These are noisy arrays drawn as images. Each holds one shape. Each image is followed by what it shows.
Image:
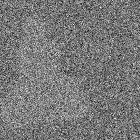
chess pawn
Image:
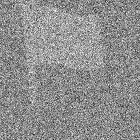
flag
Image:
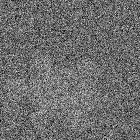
turtle
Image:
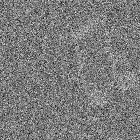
pair of musical notes
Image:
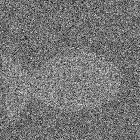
fish
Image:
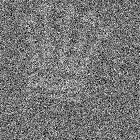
chess queen
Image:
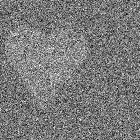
heart
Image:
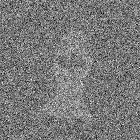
chess bishop
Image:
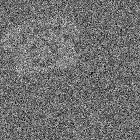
telephone
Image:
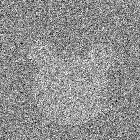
bear's head
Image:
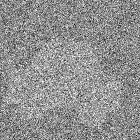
car
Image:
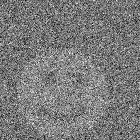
smiling face
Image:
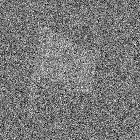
flag
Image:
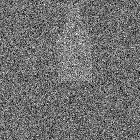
bottle
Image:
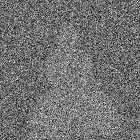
chess pawn
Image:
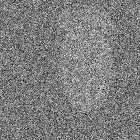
footprint
